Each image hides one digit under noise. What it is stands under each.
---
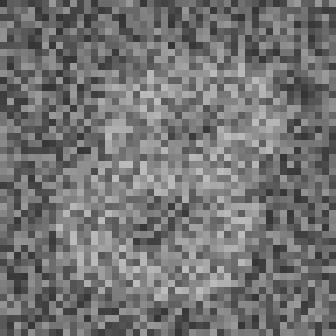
8
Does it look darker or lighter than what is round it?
lighter
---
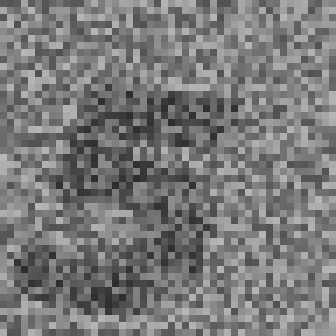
5
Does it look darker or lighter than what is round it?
darker
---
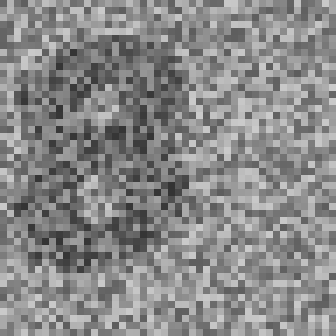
8
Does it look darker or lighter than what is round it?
darker
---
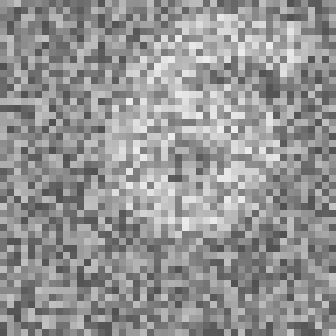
6
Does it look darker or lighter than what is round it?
lighter
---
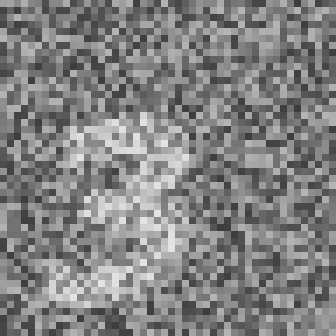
3
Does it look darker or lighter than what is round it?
lighter
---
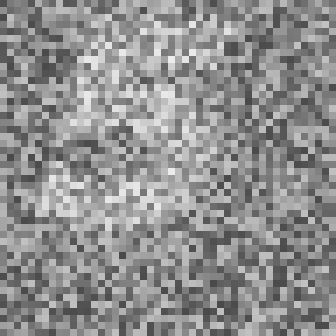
5
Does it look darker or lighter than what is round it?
lighter
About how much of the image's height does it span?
two thirds
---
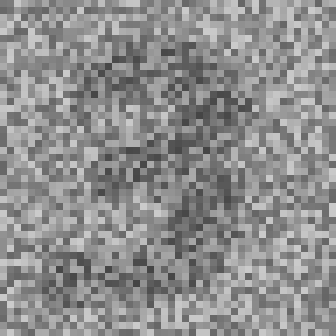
3
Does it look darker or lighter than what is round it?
darker
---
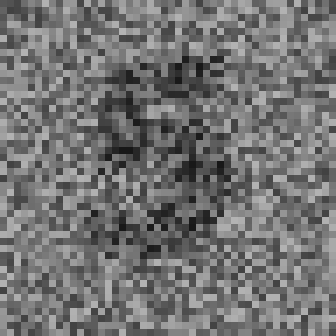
5
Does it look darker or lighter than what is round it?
darker
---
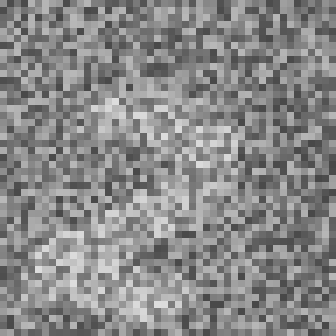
2
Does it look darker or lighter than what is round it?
lighter
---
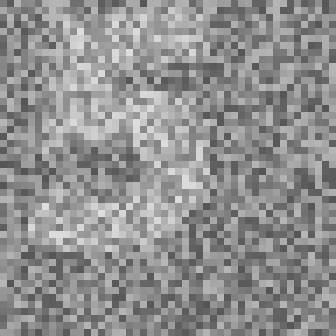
5
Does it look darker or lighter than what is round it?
lighter
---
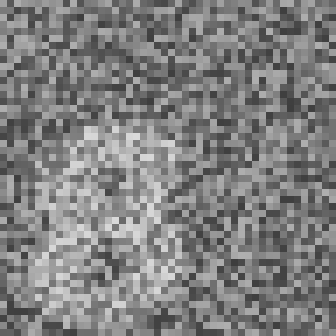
8
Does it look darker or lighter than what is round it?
lighter
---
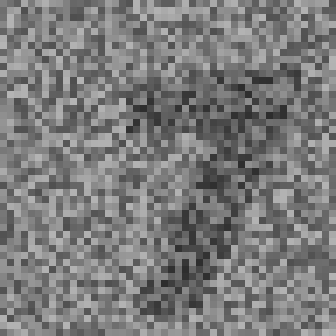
7
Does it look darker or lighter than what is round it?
darker
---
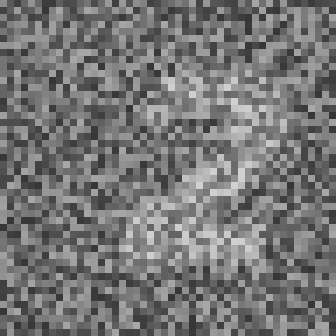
2
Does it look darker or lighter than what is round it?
lighter
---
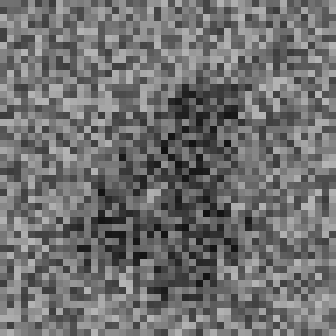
4
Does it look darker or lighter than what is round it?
darker
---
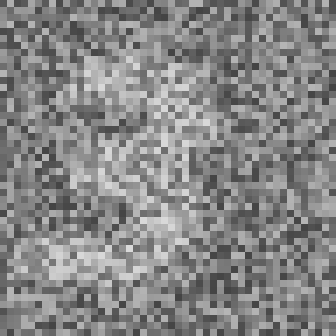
3
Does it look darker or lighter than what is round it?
lighter
